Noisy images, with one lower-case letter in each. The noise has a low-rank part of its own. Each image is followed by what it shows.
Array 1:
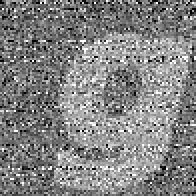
g
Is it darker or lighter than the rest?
lighter
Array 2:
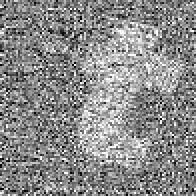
t
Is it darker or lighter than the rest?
lighter
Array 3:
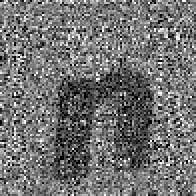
n
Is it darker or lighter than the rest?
darker
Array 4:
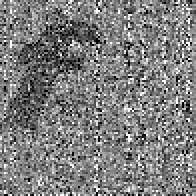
f
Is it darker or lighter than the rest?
darker
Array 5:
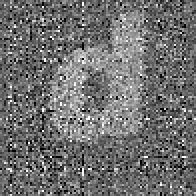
d
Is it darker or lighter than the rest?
lighter
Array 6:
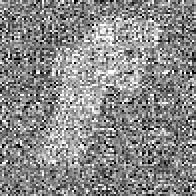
f
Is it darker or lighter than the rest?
lighter
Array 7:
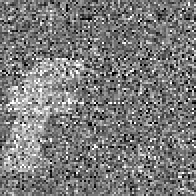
f
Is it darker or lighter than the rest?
lighter
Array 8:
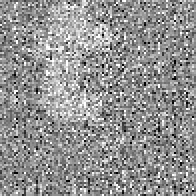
t
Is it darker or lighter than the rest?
lighter
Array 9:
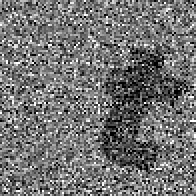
t
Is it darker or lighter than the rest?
darker
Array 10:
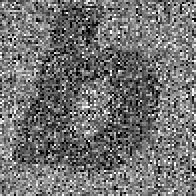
b
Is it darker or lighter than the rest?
darker
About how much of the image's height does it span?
nearly all
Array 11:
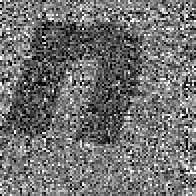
n
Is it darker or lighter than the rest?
darker
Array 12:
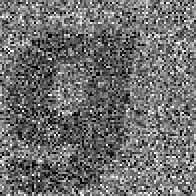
g
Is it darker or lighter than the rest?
darker
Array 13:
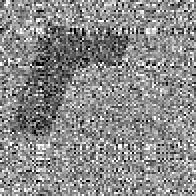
r
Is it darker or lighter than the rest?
darker
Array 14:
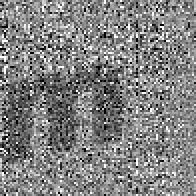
m
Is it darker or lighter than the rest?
darker
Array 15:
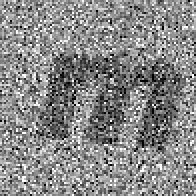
m
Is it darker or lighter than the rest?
darker
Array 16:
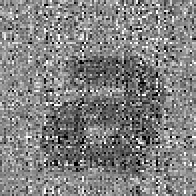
a
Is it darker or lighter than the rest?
darker
